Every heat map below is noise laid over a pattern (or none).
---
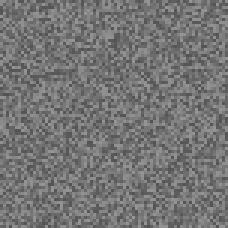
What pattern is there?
only noise
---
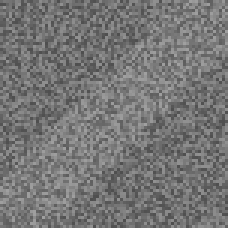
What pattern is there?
a diagonal band
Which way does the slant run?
bottom left to top right
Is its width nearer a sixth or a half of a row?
a half
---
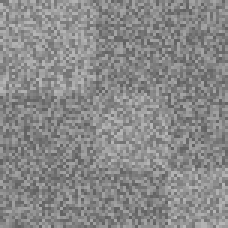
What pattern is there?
blocks along the diagonal
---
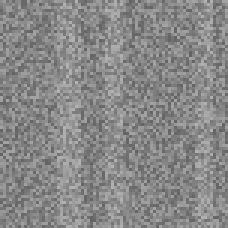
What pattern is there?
bands of columns
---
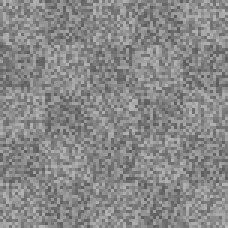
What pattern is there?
a checkerboard
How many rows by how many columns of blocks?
5 by 5
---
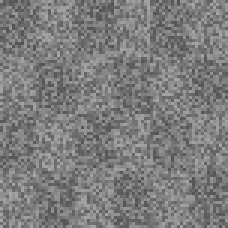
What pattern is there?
a checkerboard
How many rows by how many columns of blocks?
4 by 6
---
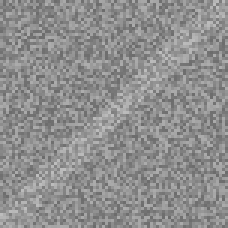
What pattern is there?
a diagonal band
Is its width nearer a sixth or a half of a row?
a sixth
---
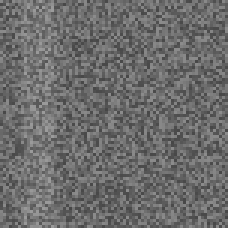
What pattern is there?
one band of columns
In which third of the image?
left
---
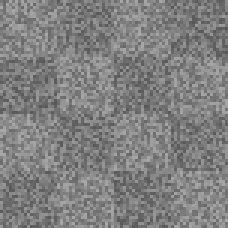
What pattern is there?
a checkerboard
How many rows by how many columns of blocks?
4 by 4
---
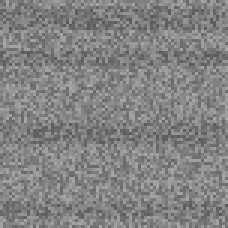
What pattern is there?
bands of rows
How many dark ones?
4
